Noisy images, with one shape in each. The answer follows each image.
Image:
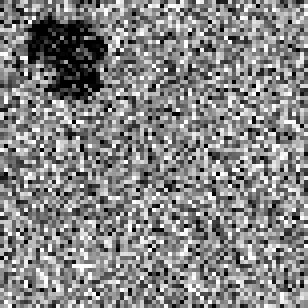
car
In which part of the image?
top left
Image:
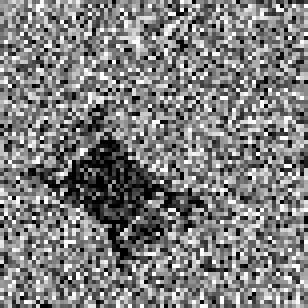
chess rook
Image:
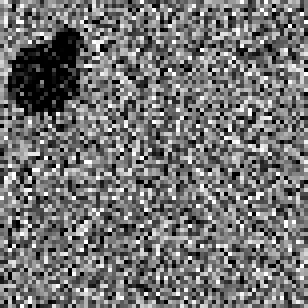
light bulb
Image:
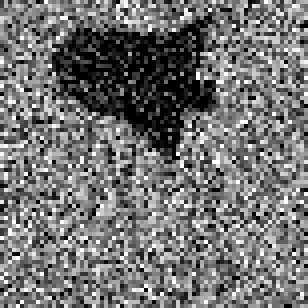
bell
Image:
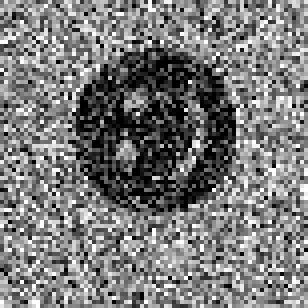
smiling face
